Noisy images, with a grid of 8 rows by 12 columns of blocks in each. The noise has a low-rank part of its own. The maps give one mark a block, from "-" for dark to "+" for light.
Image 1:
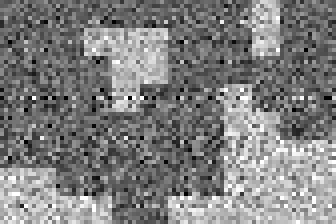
- - - - - - - - - + - -
- - - + + + - - - + - -
- - - - + + - - - - - -
- - - - + - - - + - - -
- - - - - - - - + + - -
- - - - - - - - + + + +
+ + - - - - - - + + + +
+ + + + - - + + + + + +
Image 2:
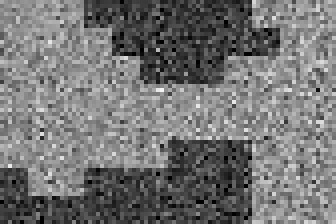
+ + + - - - - - - + + +
+ + + + - - - - - - + +
+ + + + + - - - + + + +
+ + + + + + + + + + + +
+ + + + + + + + + + + +
+ + + + + + - - - + + +
- + + - - - - - - + + +
- - - - - - - - - + + +
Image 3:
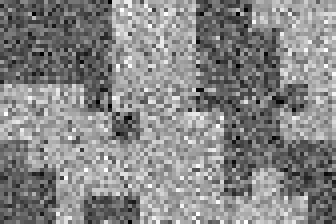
- - - - + + + - - + + +
- - - - + + + - - - + +
- - - - + + + - - - + +
+ + + - + + + - - - - +
+ + + + - + + + - - + +
- + + + + + + + - - - -
- - + + + + + + - + - -
- - + - - + + + + + + -
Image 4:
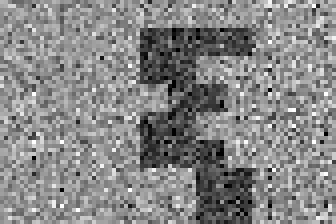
+ + + + + + + + + + + +
+ + + + + - - - - + + +
+ + + + + - - + + + + +
+ + + + + + - - + + + +
+ + + + + - - + + + + +
+ + + + + - - - + + + +
+ + + + + + + - - + + +
+ + + + + + + - - + + +
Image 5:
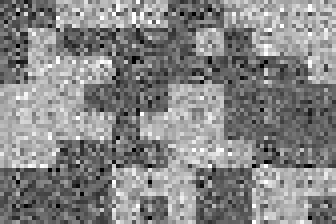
- - + + + + - - + + + +
- + - - - - - + - + + +
- + + + - - - - - - - +
+ + + - - - + + - - - -
+ + + + - + + + - - - -
+ + - - - - + + + - - -
- - - - + + + - - + + +
- - - - + - + - - + + -
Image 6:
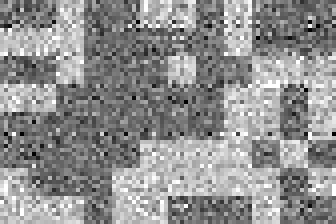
- - + - - + + - + - - -
+ + + - - - - - + - - -
- - + - - - + - - + + +
+ + - - - - - - + + - +
- - - - - - - - + + - +
- - - - - + + + + - + -
+ - - - + + + + + + - +
+ + + - + + - - - + - -
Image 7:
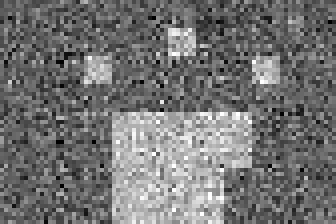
- - - - - - - - - - - -
- - - - - - + - - - - -
- - - + - - - - - + - -
- - - - - - - - - - - -
- - - - + + + + + - - -
- - - - + + + + + - - -
- - - - + + + + - - - -
- - - - + + + + - - - -
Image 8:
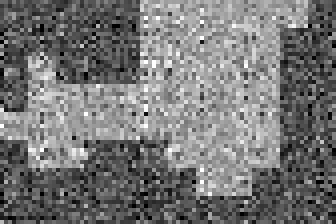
- - - - - + + + + + + -
- - - - - + + + + + - -
- + - - - + + + + + - -
- + + + + + + + + + - -
+ + + + + + + + + + - -
- + + - - - + + + + - -
- - - - - - - + + - - -
- - - - - - - - - - - -
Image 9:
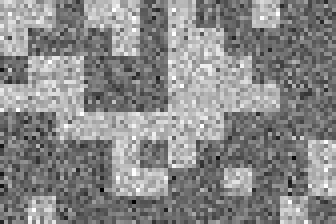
+ + - + + - + - - + - -
+ - - - + - + + - - - -
- + + - - - + + + - - -
+ + + - - - + + + + - -
- - + + + + + + - - - -
- - - - + - + - - - - +
- - - - + + - - + - - +
- + - - - - - - - - + -
